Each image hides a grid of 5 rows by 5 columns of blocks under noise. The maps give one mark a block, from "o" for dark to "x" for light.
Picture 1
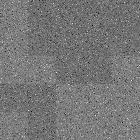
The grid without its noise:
x o o o o
x o o o o
x x o o x
o o x x x
x o x x x
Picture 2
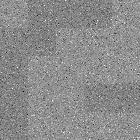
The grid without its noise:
x o o o x
o o x x x
o x x x x
o x x o o
o x x x x
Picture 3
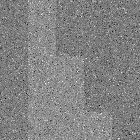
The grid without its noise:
o x o o o
o x o o o
o x x o o
o x x o o
o x x x o
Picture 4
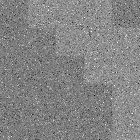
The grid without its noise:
o x x x o
o o x x x
o o o x x
o o o o x
o o o o x
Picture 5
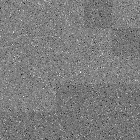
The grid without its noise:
x x x o x
x x x x o
x x x x x
x x o o o
o o o o o
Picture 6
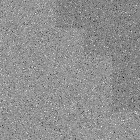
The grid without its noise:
x x o o o
x x x o o
x x x x o
x x x x o
x x x x x
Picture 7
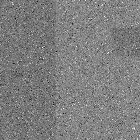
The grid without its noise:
o o x x x
o o x x o
o o x x x
o o x x x
o o x x x
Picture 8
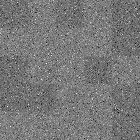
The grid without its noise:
o x o x o
x x x x o
o x x o x
o o x x o
x x x x o
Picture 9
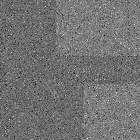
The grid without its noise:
o o x x x
o o x x x
o o o o o
o o o x x
o o o x x
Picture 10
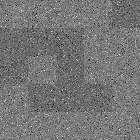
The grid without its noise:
x x x x o
o o o x x
o x o x x
x o o o x
x x x x x
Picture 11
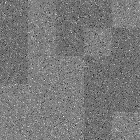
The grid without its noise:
o x o o x
o x o x o
o x x o o
x x x o o
x x x o x
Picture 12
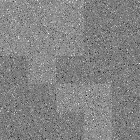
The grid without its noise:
x x x o o
x x x o o
o x o o o
o o x x o
o o o x o
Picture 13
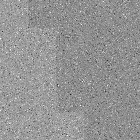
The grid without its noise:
x o o o o
x x o o o
x x o o o
x x o o o
x x x o o
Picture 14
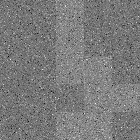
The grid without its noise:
o o x o o
o o x o o
o o x x o
o o o x x
o o x x o
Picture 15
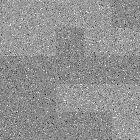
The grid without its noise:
x x x x o
x x o x x
o o o o o
o o x x x
o o o o x
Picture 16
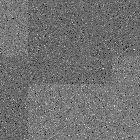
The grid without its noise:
x o o o o
x o o o o
o o o o x
o x x x x
o x x x x
